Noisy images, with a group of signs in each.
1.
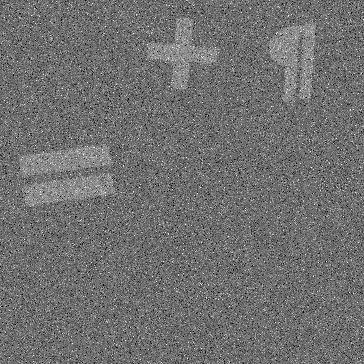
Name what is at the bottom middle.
nothing
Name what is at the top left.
nothing
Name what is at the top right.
pilcrow
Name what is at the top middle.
plus sign
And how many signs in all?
3
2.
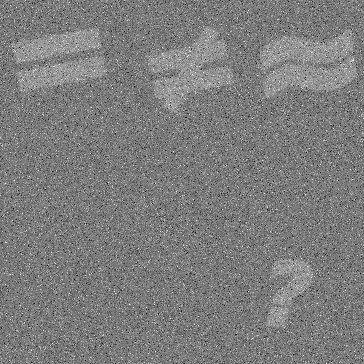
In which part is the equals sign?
top left
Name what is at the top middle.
not-equal sign
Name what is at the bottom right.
question mark
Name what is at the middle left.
nothing
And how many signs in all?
4
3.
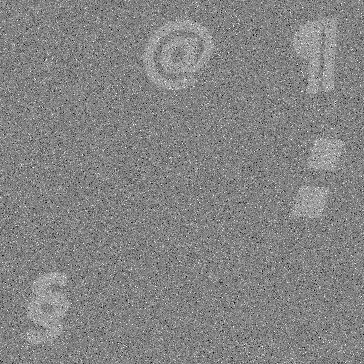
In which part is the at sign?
top middle
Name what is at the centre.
nothing
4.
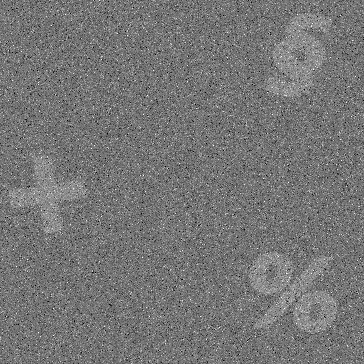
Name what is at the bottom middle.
nothing
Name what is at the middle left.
plus sign
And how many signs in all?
3
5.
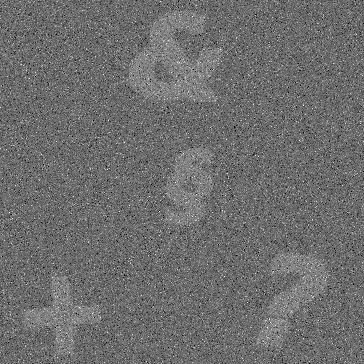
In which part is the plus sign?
bottom left
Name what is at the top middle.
ampersand
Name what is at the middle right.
nothing
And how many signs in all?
4
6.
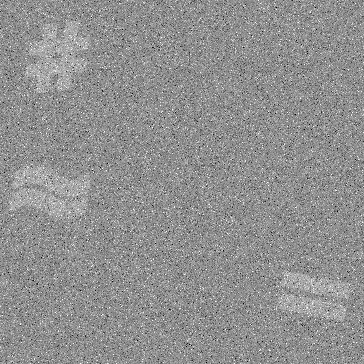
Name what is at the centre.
nothing
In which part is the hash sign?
top left
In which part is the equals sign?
bottom right
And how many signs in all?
3
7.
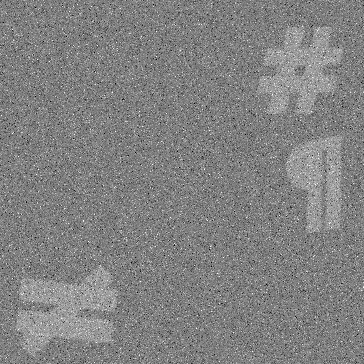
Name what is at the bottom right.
nothing
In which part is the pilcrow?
middle right
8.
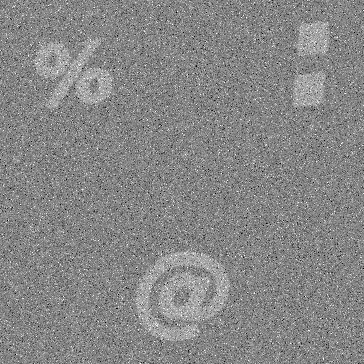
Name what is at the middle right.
nothing
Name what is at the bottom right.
nothing
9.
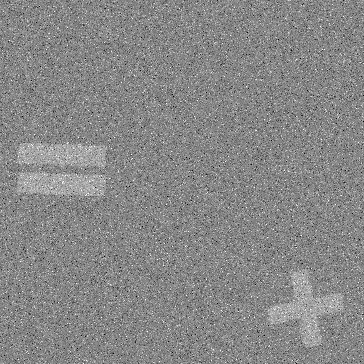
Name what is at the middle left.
equals sign
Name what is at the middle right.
nothing
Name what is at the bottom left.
nothing
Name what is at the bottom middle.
nothing
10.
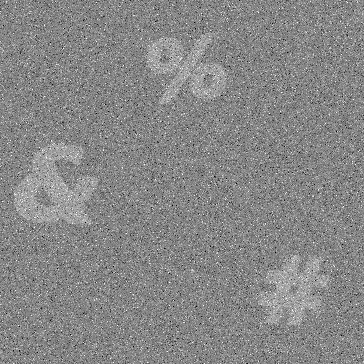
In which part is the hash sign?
bottom right
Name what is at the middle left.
ampersand
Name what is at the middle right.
nothing
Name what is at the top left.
nothing
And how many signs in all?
3
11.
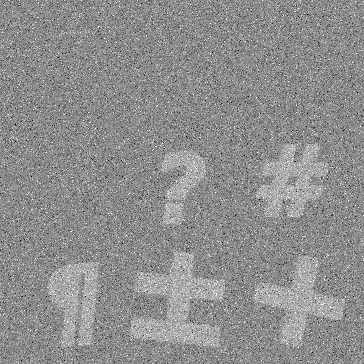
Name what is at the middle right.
hash sign
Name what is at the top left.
nothing
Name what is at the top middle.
nothing
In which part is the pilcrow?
bottom left
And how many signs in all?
5
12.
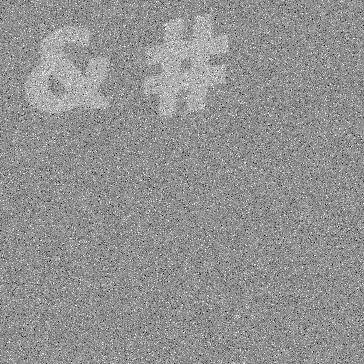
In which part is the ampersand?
top left
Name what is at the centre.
nothing
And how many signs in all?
2
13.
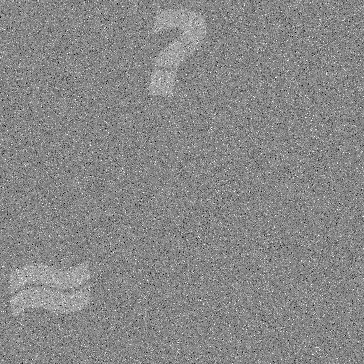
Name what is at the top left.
nothing
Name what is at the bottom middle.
nothing
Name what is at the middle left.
nothing
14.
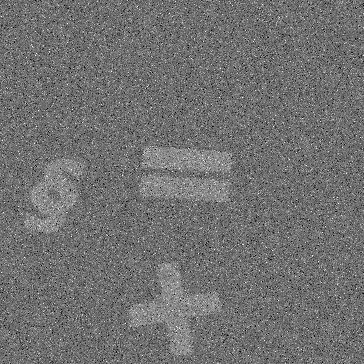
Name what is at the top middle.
nothing
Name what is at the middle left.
section sign
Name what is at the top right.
nothing
